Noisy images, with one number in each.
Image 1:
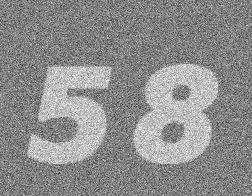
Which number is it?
58
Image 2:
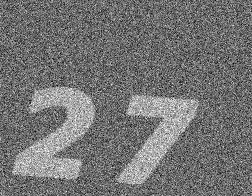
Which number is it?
27
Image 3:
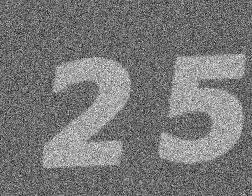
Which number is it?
25
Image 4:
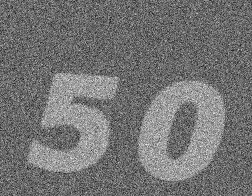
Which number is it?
50
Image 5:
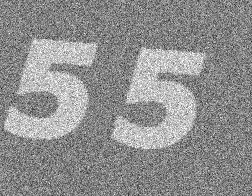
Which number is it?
55
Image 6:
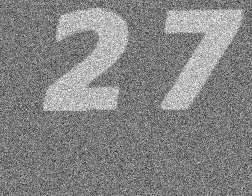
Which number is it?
27
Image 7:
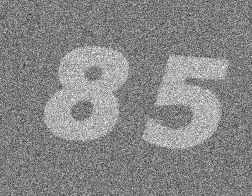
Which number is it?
85
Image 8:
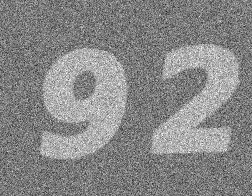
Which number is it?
92
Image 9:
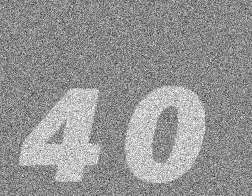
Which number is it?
40
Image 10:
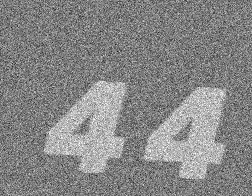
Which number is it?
44
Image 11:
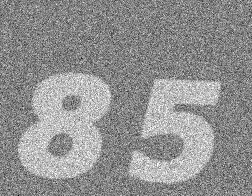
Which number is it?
85
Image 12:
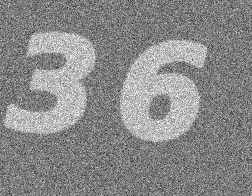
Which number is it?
36
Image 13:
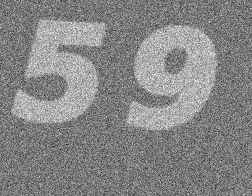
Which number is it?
59
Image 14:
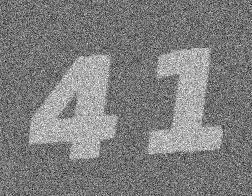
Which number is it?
41
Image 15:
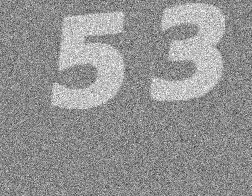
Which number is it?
53
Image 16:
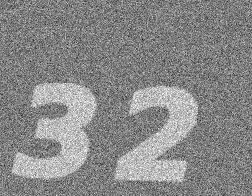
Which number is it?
32
